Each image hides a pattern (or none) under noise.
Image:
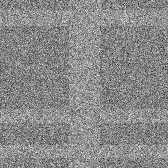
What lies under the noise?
bands of rows crossing bands of columns
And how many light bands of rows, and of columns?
3 and 1
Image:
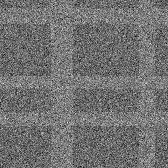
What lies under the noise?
bands of rows crossing bands of columns
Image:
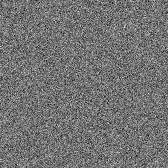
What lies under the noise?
only noise
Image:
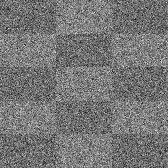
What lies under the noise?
a checkerboard
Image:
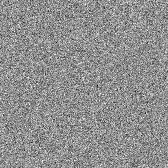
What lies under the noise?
only noise
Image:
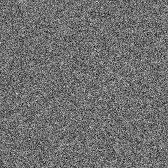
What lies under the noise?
only noise
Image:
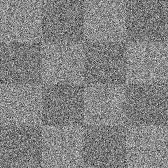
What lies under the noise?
a checkerboard
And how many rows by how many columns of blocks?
4 by 4
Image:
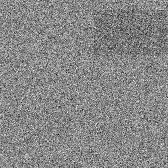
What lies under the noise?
one block
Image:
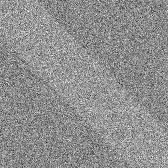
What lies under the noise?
a diagonal band
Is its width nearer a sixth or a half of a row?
a half
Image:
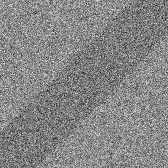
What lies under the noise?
a diagonal band
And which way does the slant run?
bottom left to top right
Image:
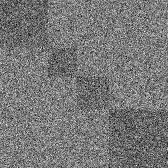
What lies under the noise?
blocks along the diagonal
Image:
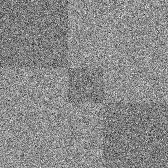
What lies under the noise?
blocks along the diagonal
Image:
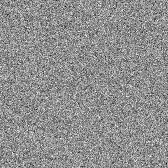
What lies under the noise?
only noise
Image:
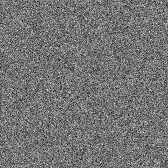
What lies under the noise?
only noise
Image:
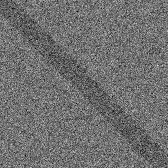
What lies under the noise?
a diagonal band
